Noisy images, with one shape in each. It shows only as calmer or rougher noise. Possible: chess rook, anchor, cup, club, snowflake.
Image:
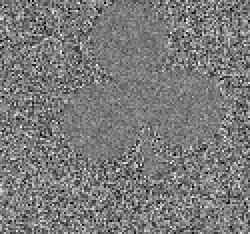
club
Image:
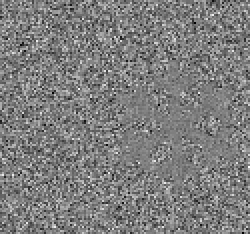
snowflake
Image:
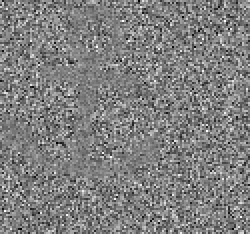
anchor
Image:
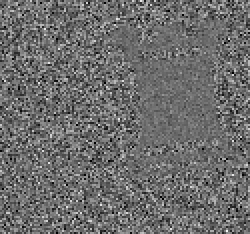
chess rook
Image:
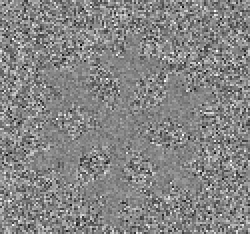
snowflake
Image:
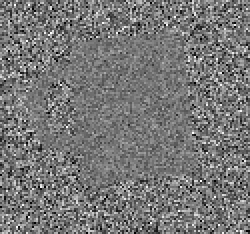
cup
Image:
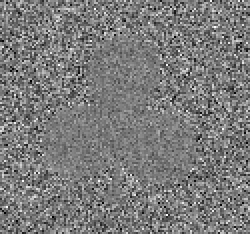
club
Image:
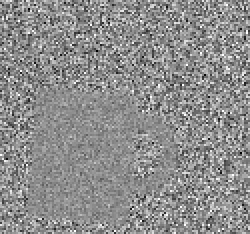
cup
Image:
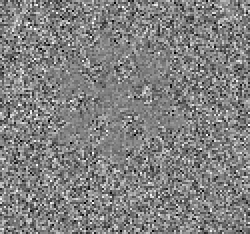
snowflake
